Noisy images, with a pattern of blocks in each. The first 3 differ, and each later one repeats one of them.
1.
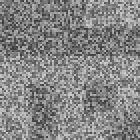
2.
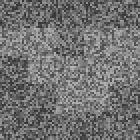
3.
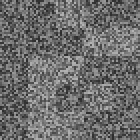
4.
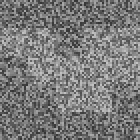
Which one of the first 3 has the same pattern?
2
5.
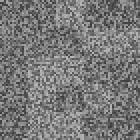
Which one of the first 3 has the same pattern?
3
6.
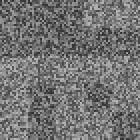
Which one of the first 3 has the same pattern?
1
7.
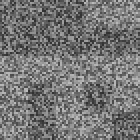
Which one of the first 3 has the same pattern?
1
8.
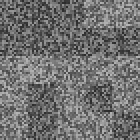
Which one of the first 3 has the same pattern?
1
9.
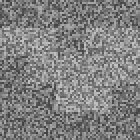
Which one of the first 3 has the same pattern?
2
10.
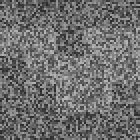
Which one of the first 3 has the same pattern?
2
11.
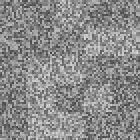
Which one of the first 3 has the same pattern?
3
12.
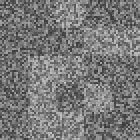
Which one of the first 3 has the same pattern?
3
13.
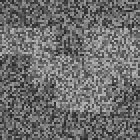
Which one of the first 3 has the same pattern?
2
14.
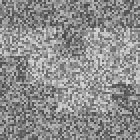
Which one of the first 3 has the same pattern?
2
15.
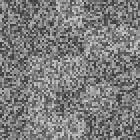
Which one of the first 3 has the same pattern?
3
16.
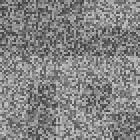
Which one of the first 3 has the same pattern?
1
